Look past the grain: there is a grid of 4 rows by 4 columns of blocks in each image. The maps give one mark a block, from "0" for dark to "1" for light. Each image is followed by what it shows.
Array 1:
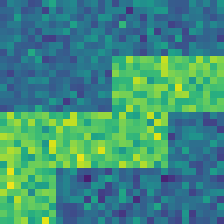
0000
0011
1110
1000
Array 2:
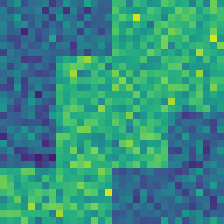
0011
0111
0110
1100
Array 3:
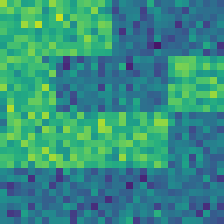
1100
1001
1110
0000
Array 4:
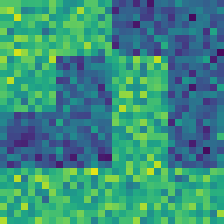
1100
1010
0010
1111
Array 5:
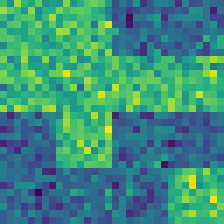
1100
1111
0100
0001
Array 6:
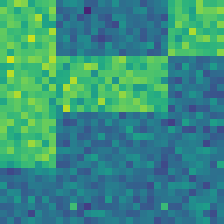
1001
1110
1000
0000
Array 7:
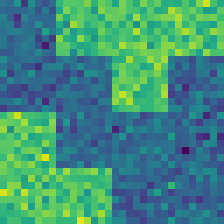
0111
0010
1000
1100
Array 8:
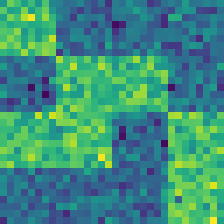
1000
0110
1101
0001
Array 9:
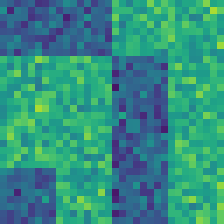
0011
1101
1101
0101
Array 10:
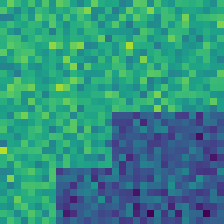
1111
1111
1100
1000
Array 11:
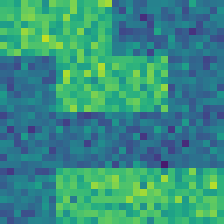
1100
0110
0000
0111
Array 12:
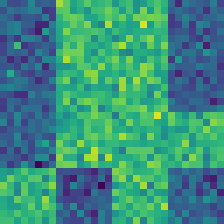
0110
0110
0111
1010
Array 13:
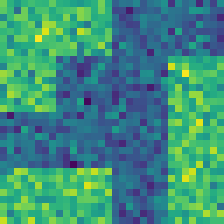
1100
1001
0001
1101
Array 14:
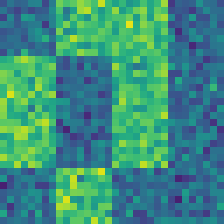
0110
1010
1010
0100
